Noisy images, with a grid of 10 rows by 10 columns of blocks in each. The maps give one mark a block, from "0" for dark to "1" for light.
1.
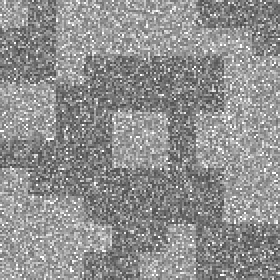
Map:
1 0 1 1 1 1 1 0 0 0
0 0 1 1 1 1 1 1 1 0
0 0 1 0 0 0 0 0 1 1
1 1 0 0 0 0 0 0 1 1
1 1 0 0 1 1 0 1 1 1
0 0 0 0 1 1 0 1 1 1
1 0 0 0 0 0 0 0 1 1
1 1 1 0 0 0 0 0 1 1
1 1 1 1 0 0 1 0 0 0
1 1 1 0 0 1 1 0 0 0
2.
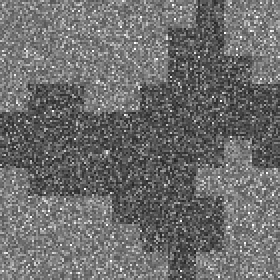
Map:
1 1 1 1 1 1 1 0 1 1
1 1 1 1 1 1 0 0 1 1
1 1 1 1 1 1 0 0 0 1
1 0 0 1 1 0 0 0 0 0
0 0 0 0 0 0 0 0 0 0
0 0 0 0 0 0 0 0 1 0
1 0 0 0 0 0 0 1 1 1
1 1 1 1 0 0 0 0 1 1
1 1 1 1 1 0 0 0 1 1
1 1 1 1 1 1 0 1 1 1
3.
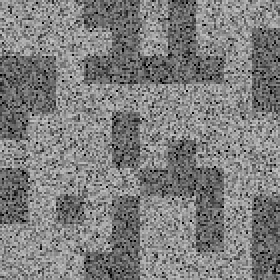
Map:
1 1 1 0 0 1 0 1 1 1
1 1 1 1 0 1 0 1 1 0
0 0 1 0 0 0 0 0 1 0
0 0 1 1 1 1 1 1 1 0
0 1 1 1 0 1 1 1 1 1
1 1 1 1 0 1 0 1 1 1
0 1 1 1 1 0 0 0 1 1
0 1 0 1 0 1 1 0 1 0
1 1 1 1 0 1 1 0 1 0
1 1 1 0 0 1 1 1 1 0
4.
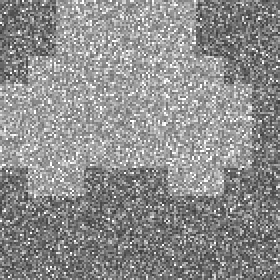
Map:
0 0 1 1 1 1 1 0 0 0
0 0 1 1 1 1 1 0 0 0
0 1 1 1 1 1 1 1 0 0
1 1 1 1 1 1 1 1 1 0
1 1 1 1 1 1 1 1 1 0
1 1 1 1 1 1 1 1 1 0
0 1 1 0 0 0 1 1 0 0
0 0 0 0 0 0 0 0 0 0
0 0 0 0 0 0 0 0 0 0
0 0 0 0 0 0 0 0 0 0
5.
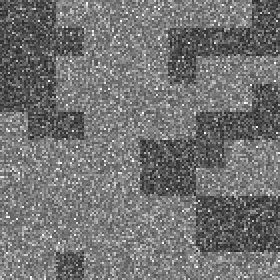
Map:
0 0 1 1 1 1 1 1 1 0
0 0 0 1 1 1 0 0 0 0
0 0 1 1 1 1 0 1 1 1
0 0 1 1 1 1 1 1 1 0
1 0 0 1 1 1 1 0 0 0
1 1 1 1 1 0 0 0 1 1
1 1 1 1 1 0 0 1 1 1
1 1 1 1 1 1 1 0 0 0
1 1 1 1 1 1 1 0 0 0
1 1 0 1 1 1 1 1 1 1
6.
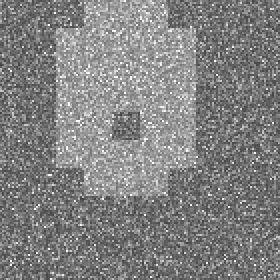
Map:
0 0 0 1 1 1 0 0 0 0
0 0 1 1 1 1 1 0 0 0
0 0 1 1 1 1 1 0 0 0
0 0 1 1 1 1 1 0 0 0
0 0 1 1 0 1 1 0 0 0
0 0 1 1 1 1 1 0 0 0
0 0 0 1 1 1 0 0 0 0
0 0 0 0 0 0 0 0 0 0
0 0 0 0 0 0 0 0 0 0
0 0 0 0 0 0 0 0 0 0
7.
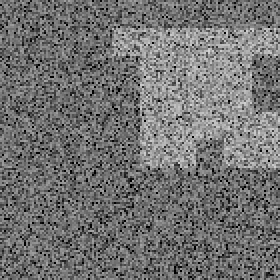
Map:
0 0 0 0 0 0 0 0 0 0
0 0 0 0 1 1 1 1 1 1
0 0 0 0 0 1 1 1 1 0
0 0 0 0 0 1 1 1 1 0
0 0 0 0 0 1 1 1 1 1
0 0 0 0 0 1 1 0 1 1
0 0 0 0 0 0 0 0 0 0
0 0 0 0 0 0 0 0 0 0
0 0 0 0 0 0 0 0 0 0
0 0 0 0 0 0 0 0 0 0
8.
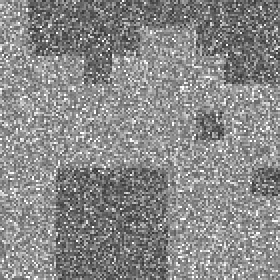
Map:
1 0 0 0 0 0 0 0 0 0
1 0 0 0 0 1 1 0 0 0
1 1 1 0 1 1 1 1 0 0
1 1 1 1 1 1 1 1 1 1
1 1 1 1 1 1 1 0 1 1
1 1 1 1 1 1 1 1 1 1
1 1 0 0 0 0 1 1 1 0
1 1 0 0 0 0 1 1 1 1
1 1 0 0 0 0 1 1 1 1
1 1 0 0 0 0 1 1 1 1
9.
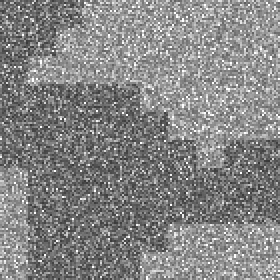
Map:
0 0 0 1 1 1 1 1 1 1
0 0 1 1 1 1 1 1 1 1
0 1 1 1 1 1 1 1 1 1
0 0 0 0 0 1 1 1 1 1
0 0 0 0 0 0 1 1 1 1
0 0 0 0 0 0 0 1 0 0
1 0 0 0 0 0 0 0 0 0
1 0 0 0 0 0 0 0 0 0
1 0 0 0 0 0 1 1 1 1
1 0 0 0 0 1 1 1 1 1
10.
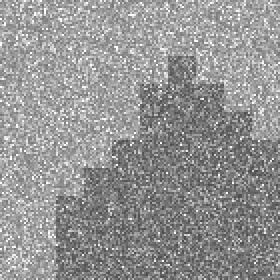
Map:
1 1 1 1 1 1 1 1 1 1
1 1 1 1 1 1 1 1 1 1
1 1 1 1 1 1 0 1 1 1
1 1 1 1 1 0 0 0 1 1
1 1 1 1 1 0 0 0 0 1
1 1 1 1 0 0 0 0 0 0
1 1 1 0 0 0 0 0 0 0
1 1 0 0 0 0 0 0 0 0
1 1 0 0 0 0 0 0 0 0
1 1 0 0 0 0 0 0 0 0
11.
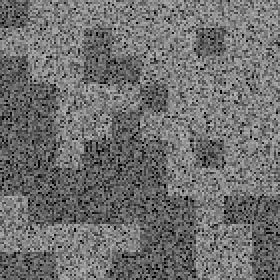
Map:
0 1 1 1 1 1 1 1 1 1
1 1 1 0 1 1 1 0 1 1
0 1 1 0 0 1 1 1 1 1
0 0 1 1 1 0 1 1 1 1
0 0 1 1 0 1 1 1 1 1
0 0 1 0 0 0 1 0 1 1
0 0 0 0 0 0 1 1 1 1
1 0 0 0 0 0 0 1 0 0
1 1 1 1 1 0 0 1 1 0
0 0 1 1 0 0 0 1 1 0
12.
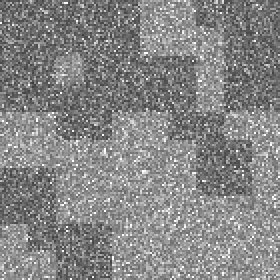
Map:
0 0 0 0 0 1 1 0 0 0
0 0 0 0 0 1 1 1 0 0
0 0 1 0 0 0 0 1 0 0
0 0 0 0 0 0 0 1 0 0
1 1 0 0 1 1 0 0 1 1
1 1 1 1 1 1 1 0 0 1
0 0 1 1 1 1 1 0 0 1
0 0 1 1 1 1 1 1 1 1
1 0 0 0 1 1 1 1 1 1
1 1 0 0 1 1 1 1 1 1
